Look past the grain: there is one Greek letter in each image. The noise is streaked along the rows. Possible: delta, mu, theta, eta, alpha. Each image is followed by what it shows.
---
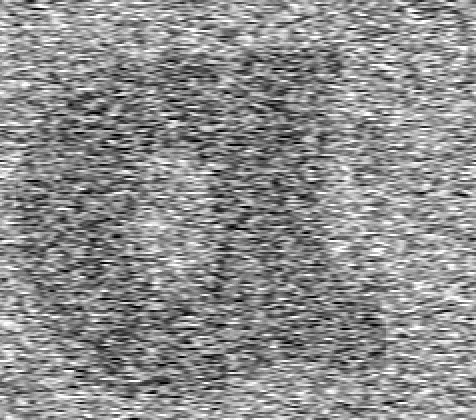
alpha
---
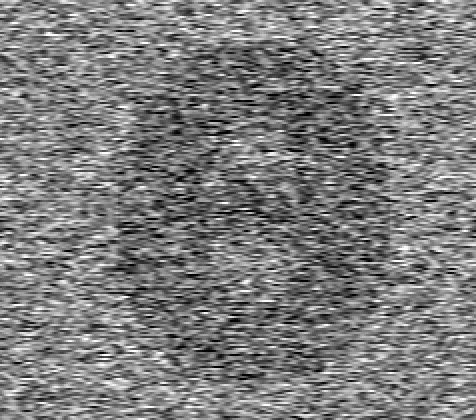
theta
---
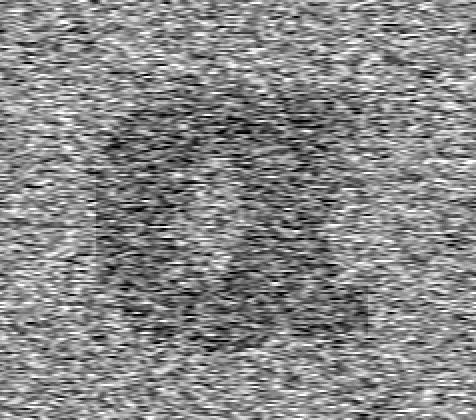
alpha
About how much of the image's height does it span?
two thirds
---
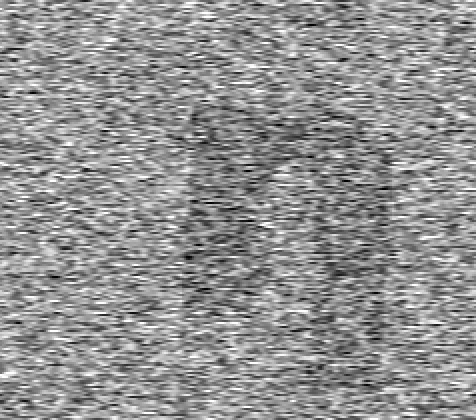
eta
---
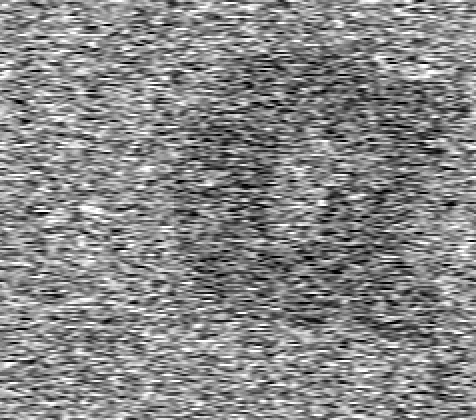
alpha
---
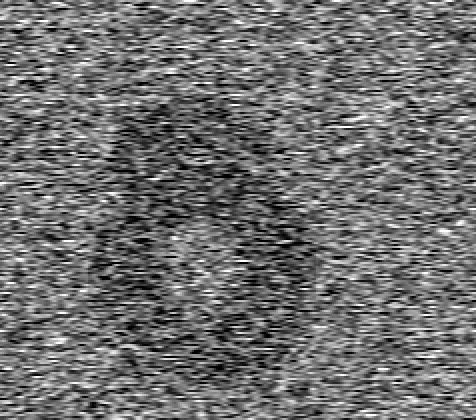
delta
